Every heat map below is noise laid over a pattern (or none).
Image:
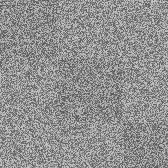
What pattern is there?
blocks along the diagonal
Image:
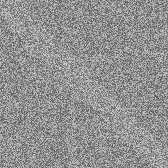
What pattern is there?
a diagonal band
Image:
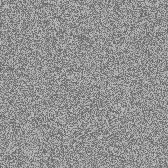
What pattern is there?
only noise
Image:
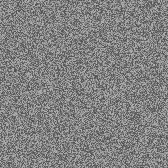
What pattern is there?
only noise
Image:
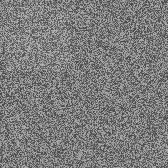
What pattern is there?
one block
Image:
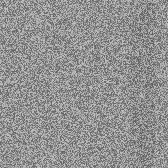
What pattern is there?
one band of columns
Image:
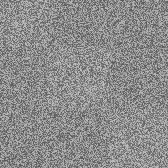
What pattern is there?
blocks along the diagonal
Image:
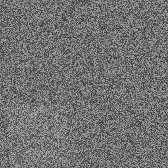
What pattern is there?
one block
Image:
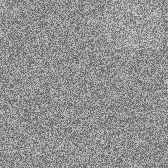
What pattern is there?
one block
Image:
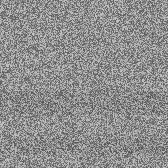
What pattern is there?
bands of rows
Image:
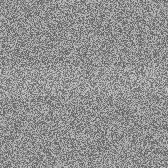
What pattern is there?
one band of rows
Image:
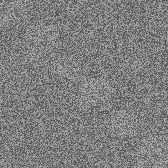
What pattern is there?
blocks along the diagonal
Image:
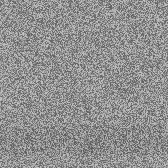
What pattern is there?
one band of rows
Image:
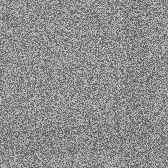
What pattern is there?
bands of rows crossing bands of columns
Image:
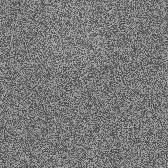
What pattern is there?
one block
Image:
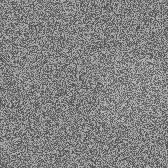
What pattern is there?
one block
